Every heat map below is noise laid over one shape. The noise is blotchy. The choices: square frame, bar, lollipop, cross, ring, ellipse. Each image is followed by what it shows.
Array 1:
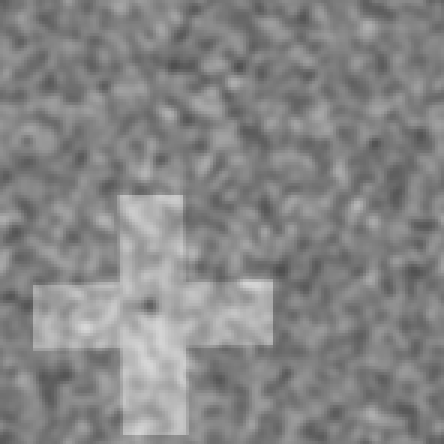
cross
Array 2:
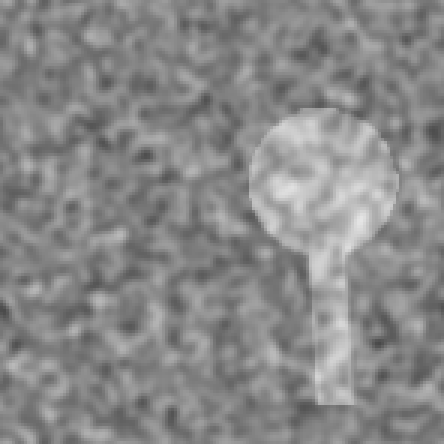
lollipop
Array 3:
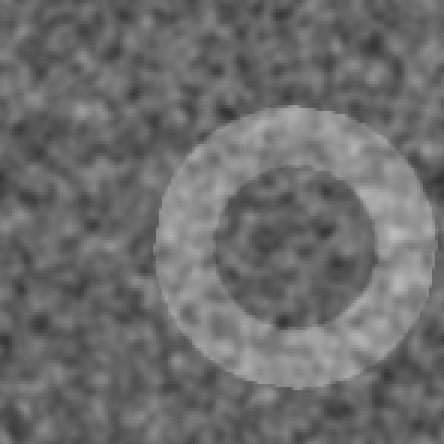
ring
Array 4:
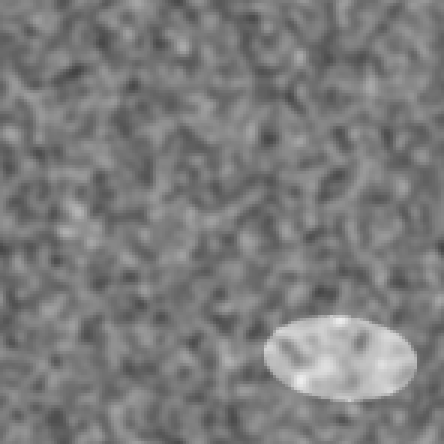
ellipse
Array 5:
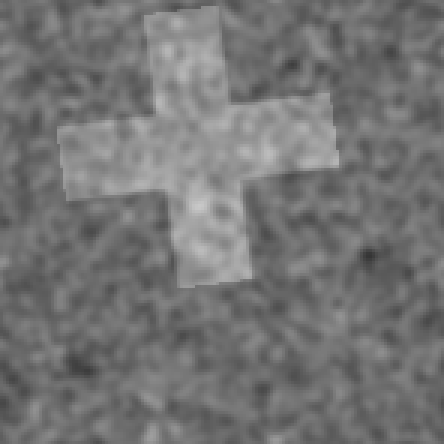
cross
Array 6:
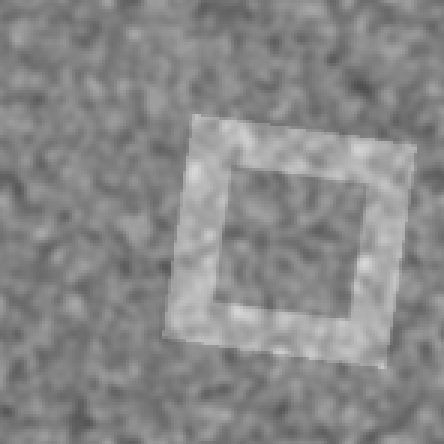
square frame
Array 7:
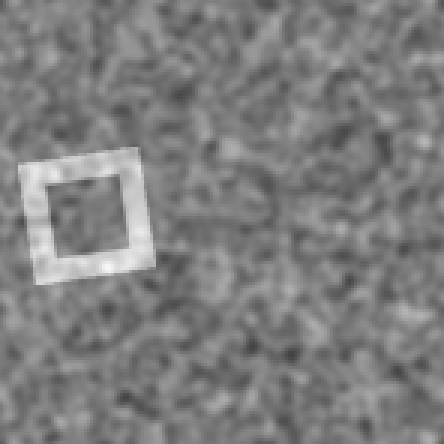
square frame
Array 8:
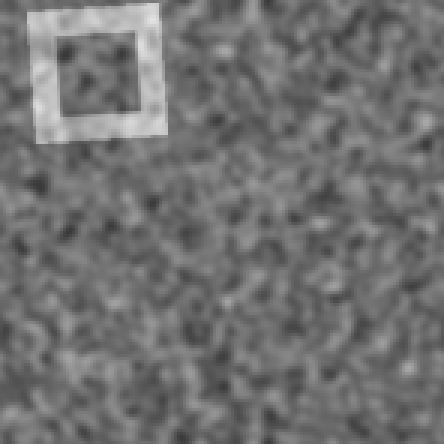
square frame
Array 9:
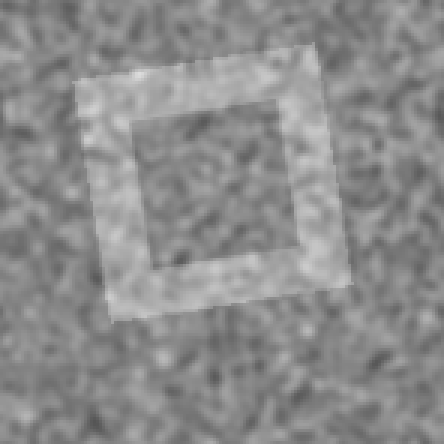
square frame
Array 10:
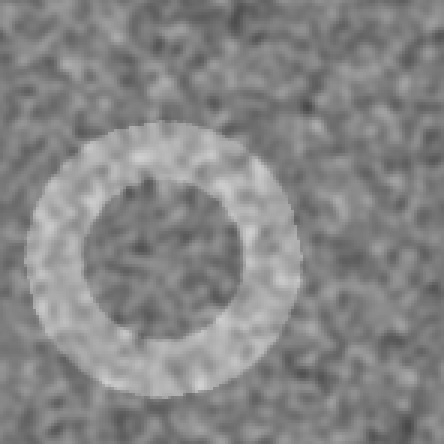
ring
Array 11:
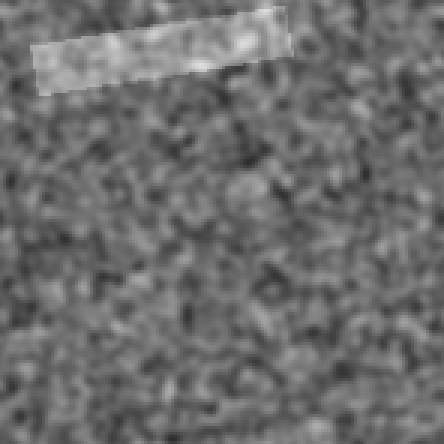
bar
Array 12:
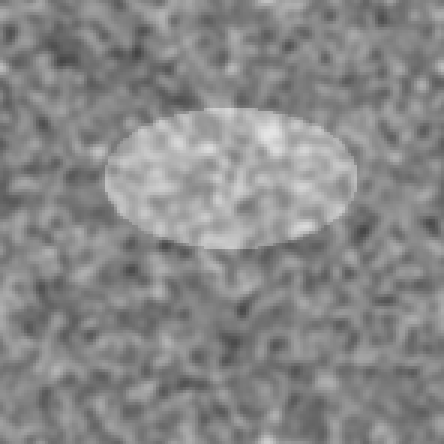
ellipse
